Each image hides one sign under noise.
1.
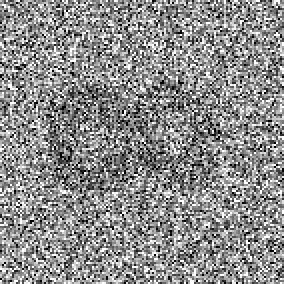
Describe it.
dark infinity sign
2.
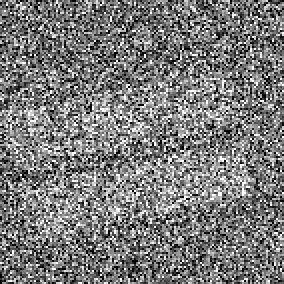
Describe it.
light equals sign
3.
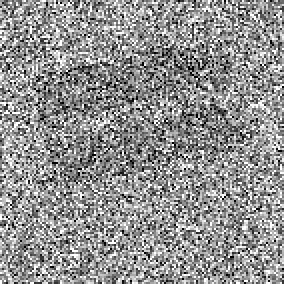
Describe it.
dark equals sign
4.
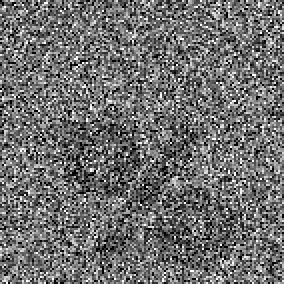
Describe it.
dark percent sign
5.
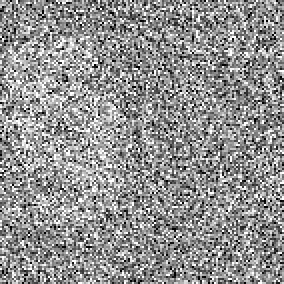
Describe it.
light section sign
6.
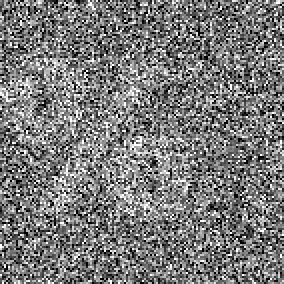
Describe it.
light percent sign
